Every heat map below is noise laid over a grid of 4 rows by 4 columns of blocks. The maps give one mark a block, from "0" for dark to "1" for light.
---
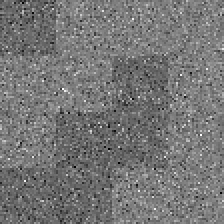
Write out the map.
0 1 1 1
1 1 0 1
1 0 0 1
0 0 1 1
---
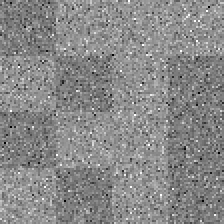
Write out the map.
0 1 1 1
1 0 1 0
0 1 1 0
1 0 1 0
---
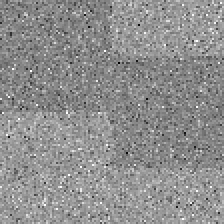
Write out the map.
0 0 1 1
0 0 0 0
1 1 0 0
1 1 1 1
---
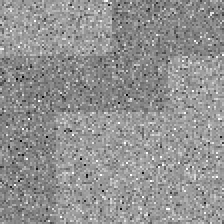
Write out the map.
1 1 0 0
0 0 0 1
0 1 1 1
0 1 1 1
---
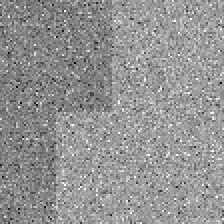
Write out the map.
0 0 1 1
0 0 1 1
0 1 1 1
0 1 1 1
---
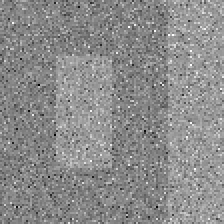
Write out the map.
0 0 0 1
0 1 0 1
0 1 0 1
0 0 0 1
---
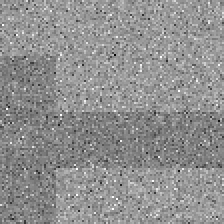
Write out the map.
1 1 1 1
0 1 1 1
0 0 0 0
0 1 1 1
